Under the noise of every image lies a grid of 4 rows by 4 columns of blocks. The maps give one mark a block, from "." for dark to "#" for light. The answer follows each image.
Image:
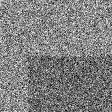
####
####
#...
#...
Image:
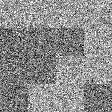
####
...#
..##
.##.
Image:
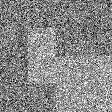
....
.#..
.###
..##
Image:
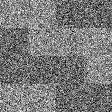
##..
.###
...#
##..
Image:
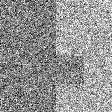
..##
..##
...#
..##
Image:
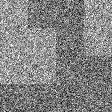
#..#
##.#
##..
....
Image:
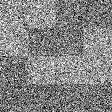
##..
#..#
.###
....
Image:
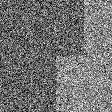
...#
...#
..##
..##
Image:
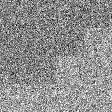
....
...#
..##
####
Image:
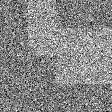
.#..
.###
..##
....
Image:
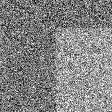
....
..##
..##
..##
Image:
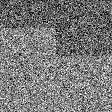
....
##..
####
####
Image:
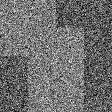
##..
###.
.##.
.##.
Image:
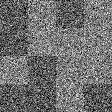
.#.#
.###
#.##
..#.
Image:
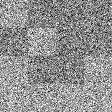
#...
.#..
#..#
####
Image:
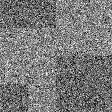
..##
####
##..
.#..
